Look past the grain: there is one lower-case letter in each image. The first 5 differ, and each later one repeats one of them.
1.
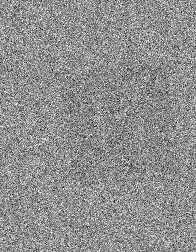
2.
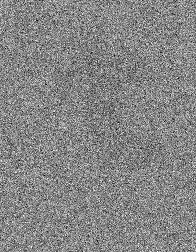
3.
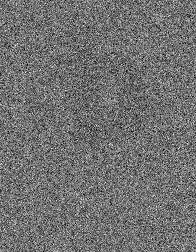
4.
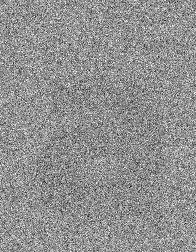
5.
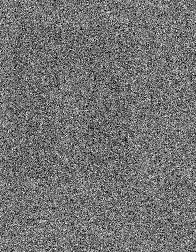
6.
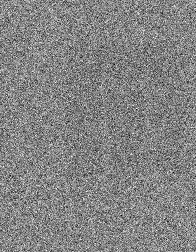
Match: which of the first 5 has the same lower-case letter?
1
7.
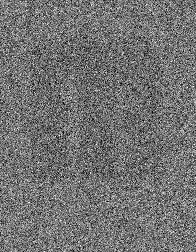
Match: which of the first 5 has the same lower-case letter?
1
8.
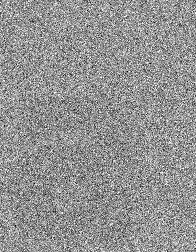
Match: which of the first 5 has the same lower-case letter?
4
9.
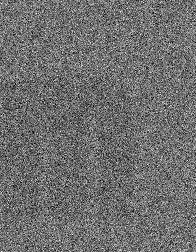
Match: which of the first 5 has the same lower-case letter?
1
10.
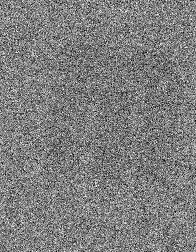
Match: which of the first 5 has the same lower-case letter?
1
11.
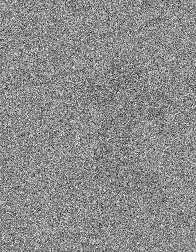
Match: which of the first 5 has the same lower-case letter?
2
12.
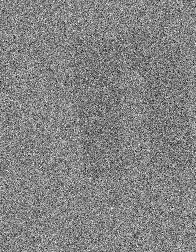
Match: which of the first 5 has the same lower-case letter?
5
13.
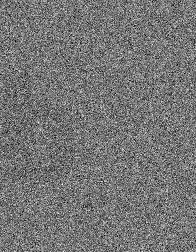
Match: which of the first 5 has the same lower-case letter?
3
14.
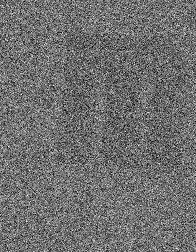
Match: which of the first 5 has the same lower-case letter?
1
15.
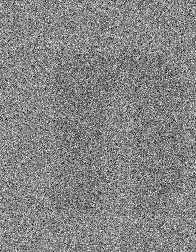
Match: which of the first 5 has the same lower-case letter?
5
